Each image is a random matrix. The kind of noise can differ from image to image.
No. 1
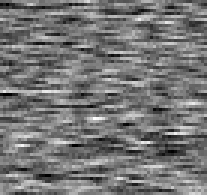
streaked along the rows
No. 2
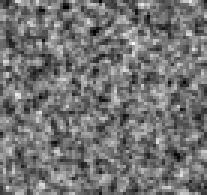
blotchy
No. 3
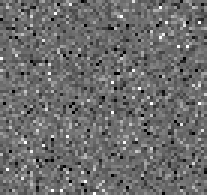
heavy tails
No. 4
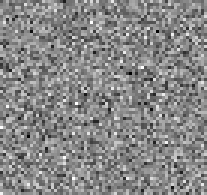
independent entries
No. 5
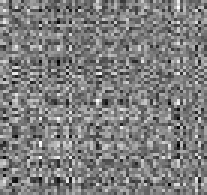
low rank plus noise
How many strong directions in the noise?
two
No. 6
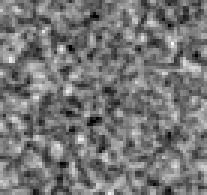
blotchy
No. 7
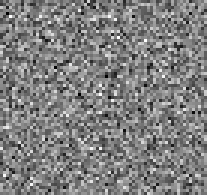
independent entries
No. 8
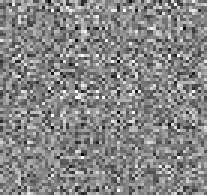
low rank plus noise
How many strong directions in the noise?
three or four
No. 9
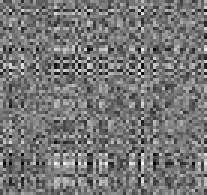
low rank plus noise
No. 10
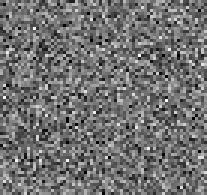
independent entries
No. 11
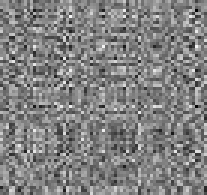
low rank plus noise
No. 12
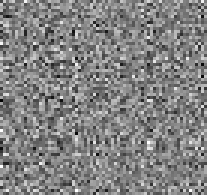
low rank plus noise
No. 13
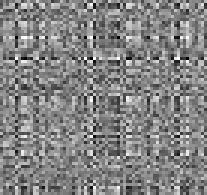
low rank plus noise
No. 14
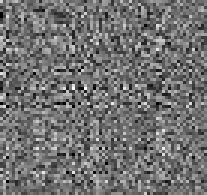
low rank plus noise
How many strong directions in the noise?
three or four
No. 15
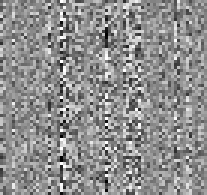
columns of uneven size
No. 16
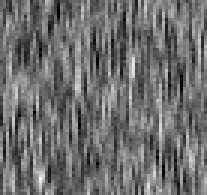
streaked along the columns
